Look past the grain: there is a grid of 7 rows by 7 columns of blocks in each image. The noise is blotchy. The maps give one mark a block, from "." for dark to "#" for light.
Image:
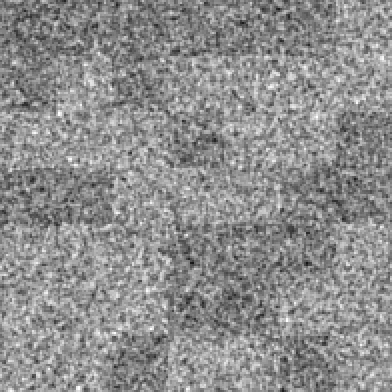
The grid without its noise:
......#
.#.####
###.##.
..###..
###...#
###..##
##.##.#
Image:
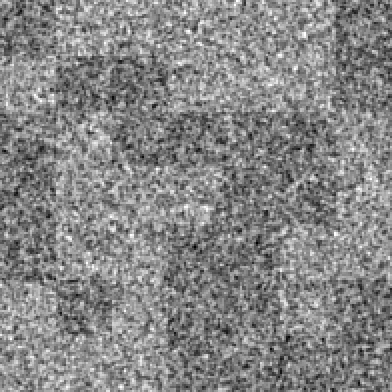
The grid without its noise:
.#####.
#..###.
.#....#
.###..#
.##..##
#.#..#.
###....
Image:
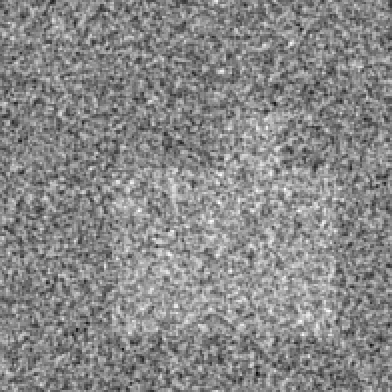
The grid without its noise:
.......
.......
....#..
..####.
..####.
..####.
.......
